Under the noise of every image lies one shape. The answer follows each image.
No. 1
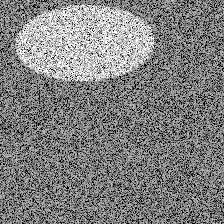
ellipse
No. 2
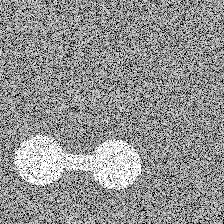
dumbbell
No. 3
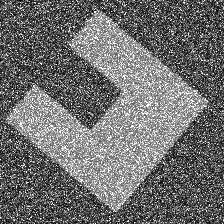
square with a notch
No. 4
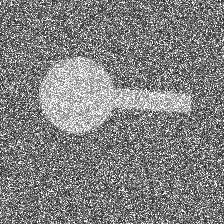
lollipop
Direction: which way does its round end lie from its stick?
left
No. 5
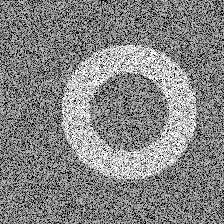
ring
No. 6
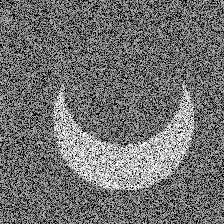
crescent
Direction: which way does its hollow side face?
up
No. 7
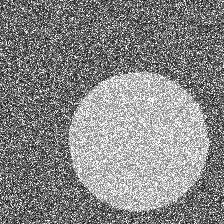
disc
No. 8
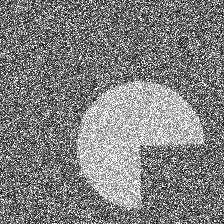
disc with a wedge cut out
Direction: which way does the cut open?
down and right
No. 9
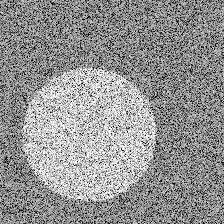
disc
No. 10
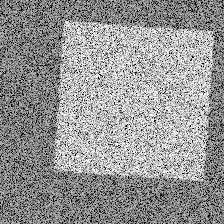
square
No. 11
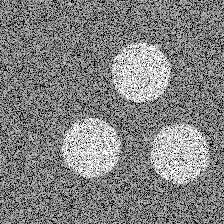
three dots
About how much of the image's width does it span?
two thirds
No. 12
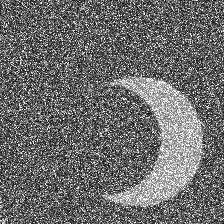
crescent
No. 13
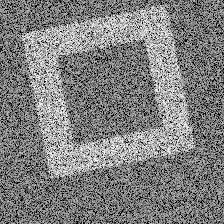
square frame
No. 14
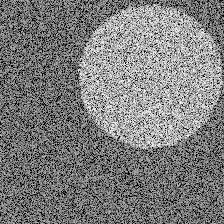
disc
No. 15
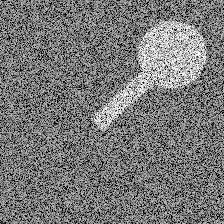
lollipop
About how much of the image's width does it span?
half
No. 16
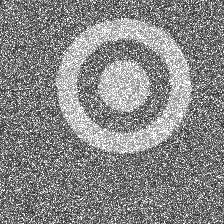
bullseye
